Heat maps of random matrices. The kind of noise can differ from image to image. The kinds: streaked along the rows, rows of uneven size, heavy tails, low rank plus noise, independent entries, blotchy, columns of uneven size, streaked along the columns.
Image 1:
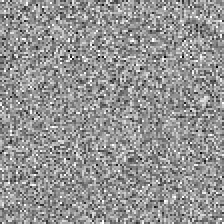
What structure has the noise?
low rank plus noise
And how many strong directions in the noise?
one
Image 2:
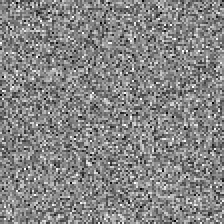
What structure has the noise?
independent entries
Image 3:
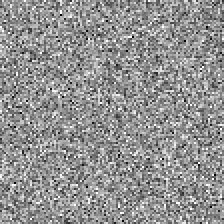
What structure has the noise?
independent entries
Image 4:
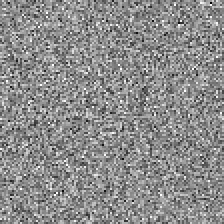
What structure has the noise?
independent entries
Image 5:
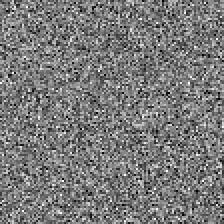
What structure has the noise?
independent entries
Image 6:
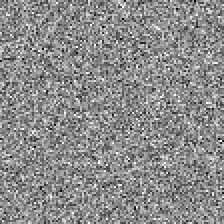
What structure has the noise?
independent entries
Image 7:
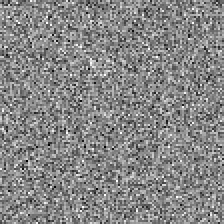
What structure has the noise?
independent entries
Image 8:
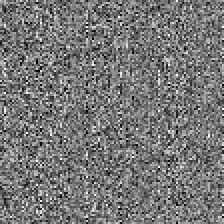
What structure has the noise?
columns of uneven size
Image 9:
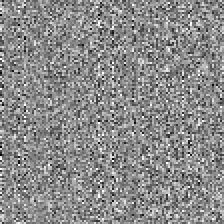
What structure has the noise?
columns of uneven size
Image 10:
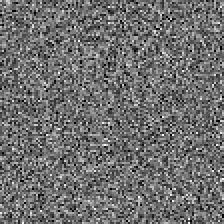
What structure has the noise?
low rank plus noise
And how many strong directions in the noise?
two
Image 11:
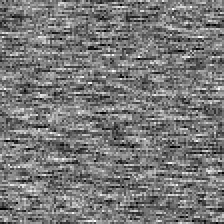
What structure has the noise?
streaked along the rows
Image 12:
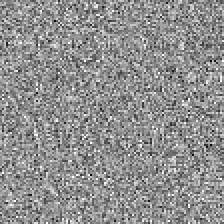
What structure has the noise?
low rank plus noise
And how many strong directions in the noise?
five to eight
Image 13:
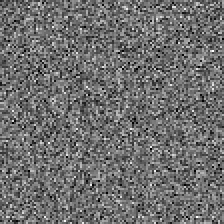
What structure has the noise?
low rank plus noise
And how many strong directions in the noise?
one
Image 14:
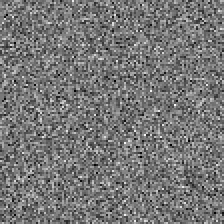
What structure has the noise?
independent entries
